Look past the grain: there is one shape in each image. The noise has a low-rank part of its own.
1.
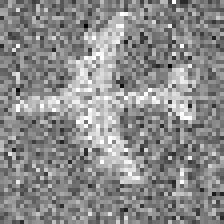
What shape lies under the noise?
airplane
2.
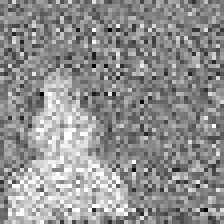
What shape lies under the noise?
chess pawn
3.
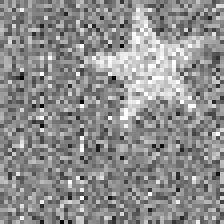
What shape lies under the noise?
star
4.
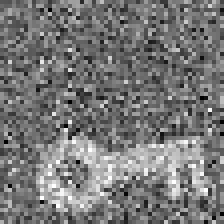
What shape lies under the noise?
key
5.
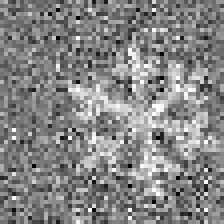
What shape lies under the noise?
snowflake
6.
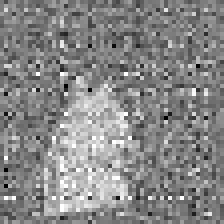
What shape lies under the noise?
chess knight
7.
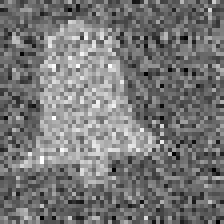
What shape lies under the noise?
bell
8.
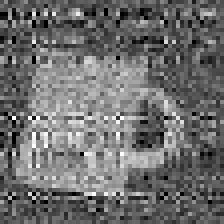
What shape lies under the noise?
cup
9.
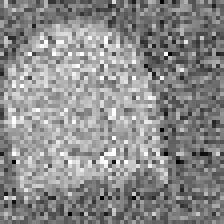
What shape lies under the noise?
ghost
